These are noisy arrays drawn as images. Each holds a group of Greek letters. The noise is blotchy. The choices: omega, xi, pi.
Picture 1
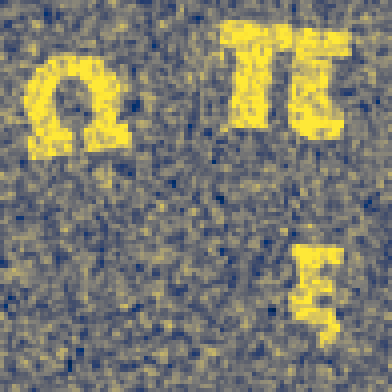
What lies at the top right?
pi
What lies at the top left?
omega
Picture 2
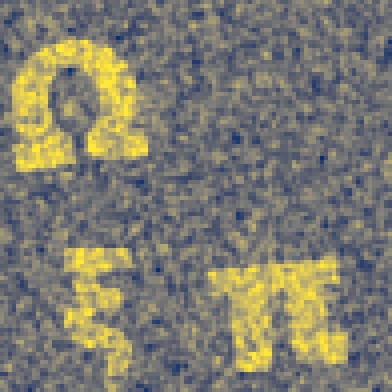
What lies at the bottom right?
pi
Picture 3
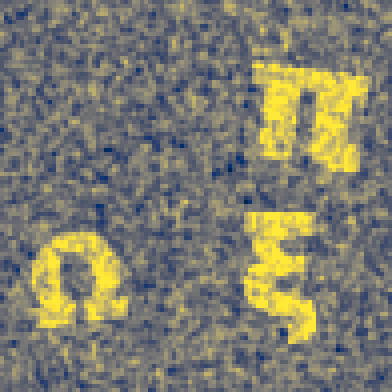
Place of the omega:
bottom left
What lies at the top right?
pi
